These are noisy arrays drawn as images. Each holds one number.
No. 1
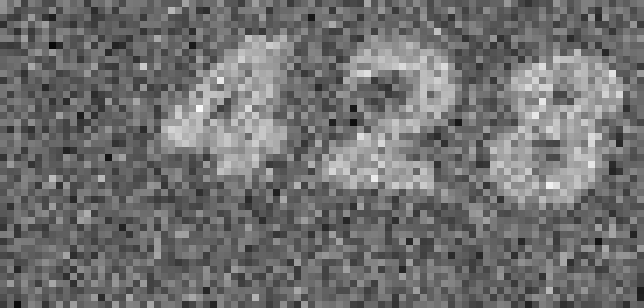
428
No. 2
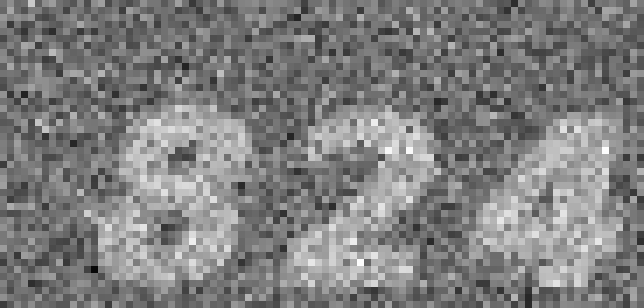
824
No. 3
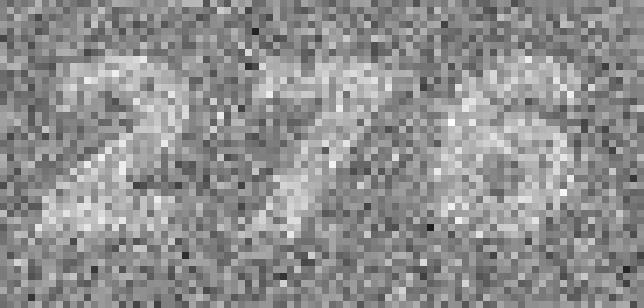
276
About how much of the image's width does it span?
nearly all
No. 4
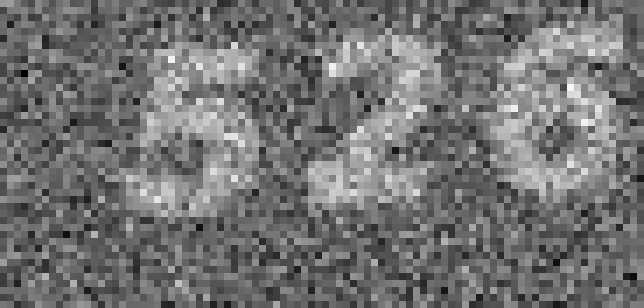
526
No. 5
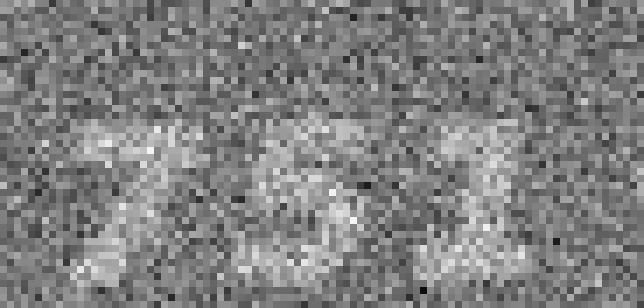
751
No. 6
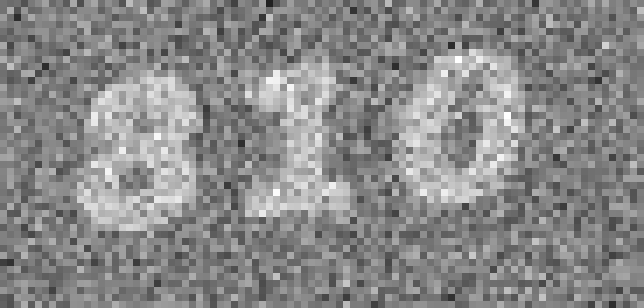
810
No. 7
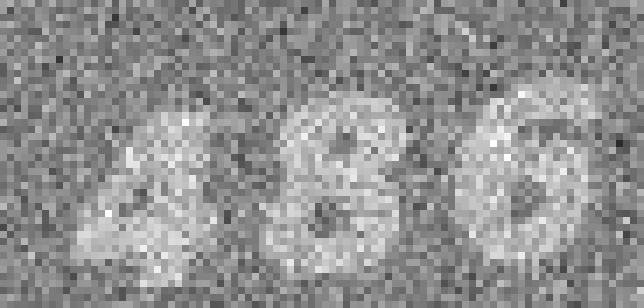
486
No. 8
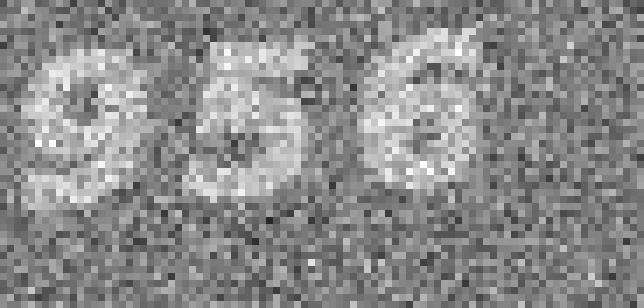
956
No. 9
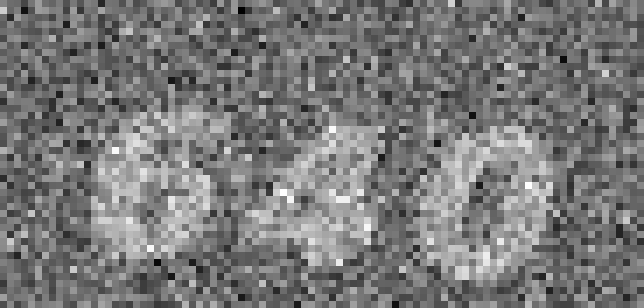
640
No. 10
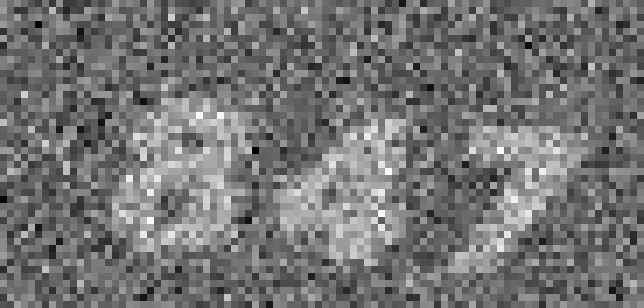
847
